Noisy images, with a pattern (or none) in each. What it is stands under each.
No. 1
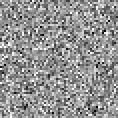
only noise
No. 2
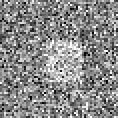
one block
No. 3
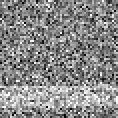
one band of rows
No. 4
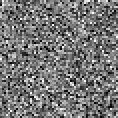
only noise
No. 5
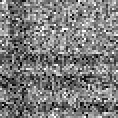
bands of rows crossing bands of columns
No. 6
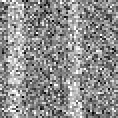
bands of columns
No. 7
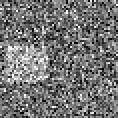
one block
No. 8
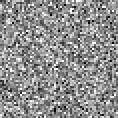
only noise
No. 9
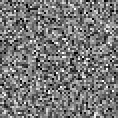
only noise
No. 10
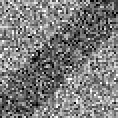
a diagonal band
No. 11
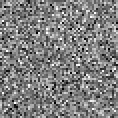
only noise
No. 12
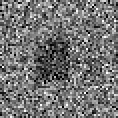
one block
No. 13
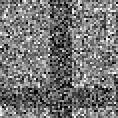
bands of rows crossing bands of columns
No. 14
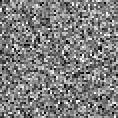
only noise
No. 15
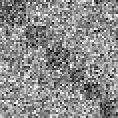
blocks along the diagonal
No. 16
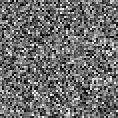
only noise
